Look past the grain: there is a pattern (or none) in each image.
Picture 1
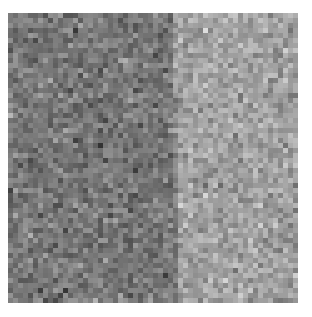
a sharp edge
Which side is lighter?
right
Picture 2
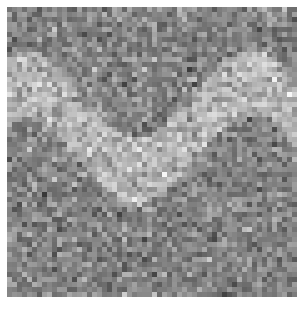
a wavy band
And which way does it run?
left to right
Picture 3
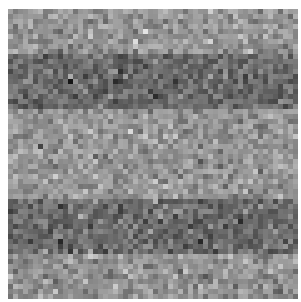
horizontal stripes
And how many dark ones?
2
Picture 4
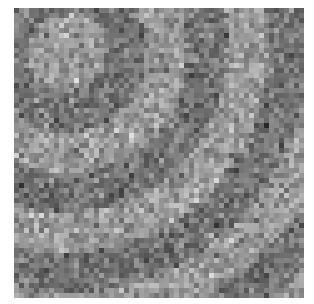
rings round one point
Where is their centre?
top left
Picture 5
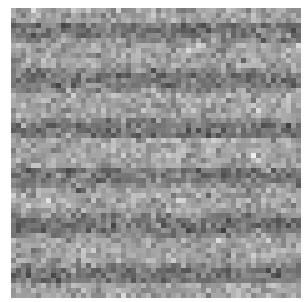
horizontal stripes
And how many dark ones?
6
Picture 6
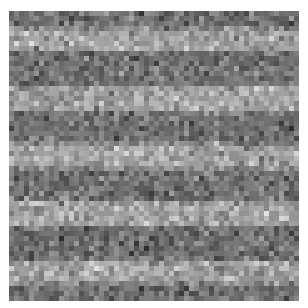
horizontal stripes
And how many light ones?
5
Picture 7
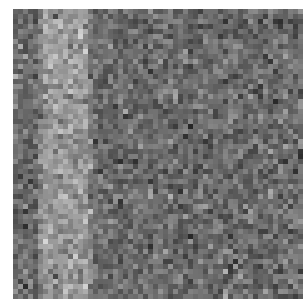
one vertical stripe
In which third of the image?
left
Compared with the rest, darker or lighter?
lighter
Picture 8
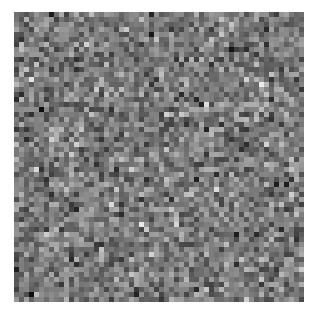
only noise
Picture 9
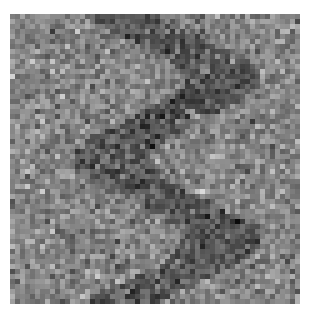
a wavy band
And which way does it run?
top to bottom
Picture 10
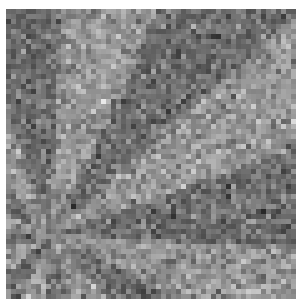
spokes from one point
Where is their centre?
bottom left
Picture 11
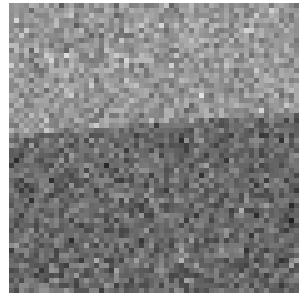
a sharp edge
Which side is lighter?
top
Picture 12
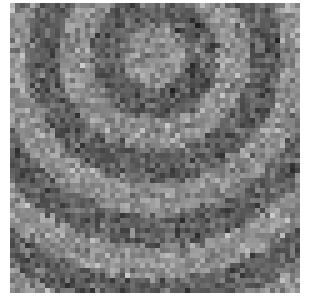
rings round one point
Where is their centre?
top middle
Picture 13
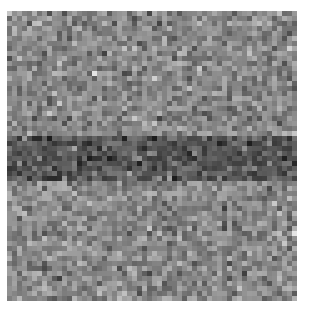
one horizontal stripe
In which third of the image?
middle
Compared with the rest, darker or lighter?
darker
